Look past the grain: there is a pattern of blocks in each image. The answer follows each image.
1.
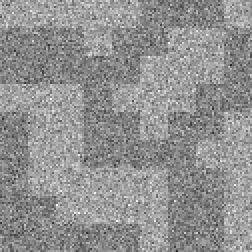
mirrored about the diagonal from the bottom left
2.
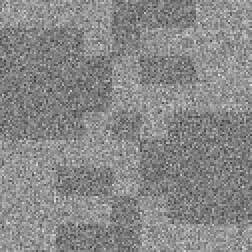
the same after a half turn
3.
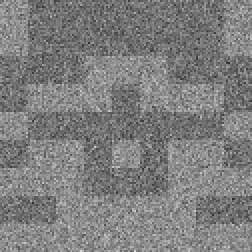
left and right mirror each other
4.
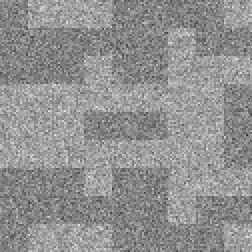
top and bottom mirror each other
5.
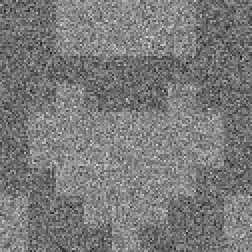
left and right mirror each other
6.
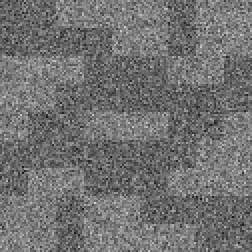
the same after a half turn
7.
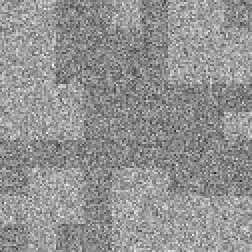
mirrored about the diagonal from the bottom left
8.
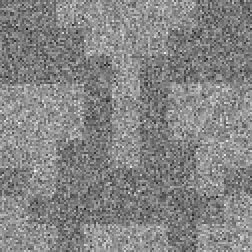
left and right mirror each other
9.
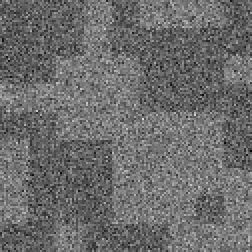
mirrored about the diagonal from the top left
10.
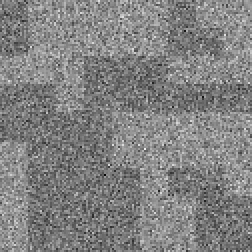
no symmetry
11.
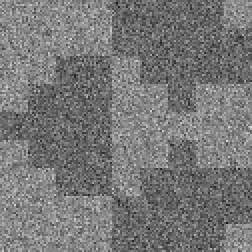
top and bottom mirror each other
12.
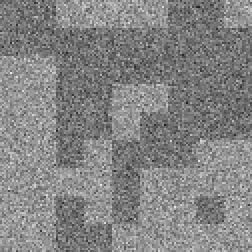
no symmetry
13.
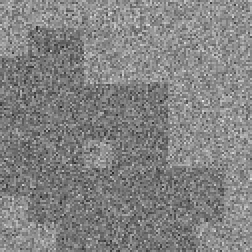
mirrored about the diagonal from the bottom left
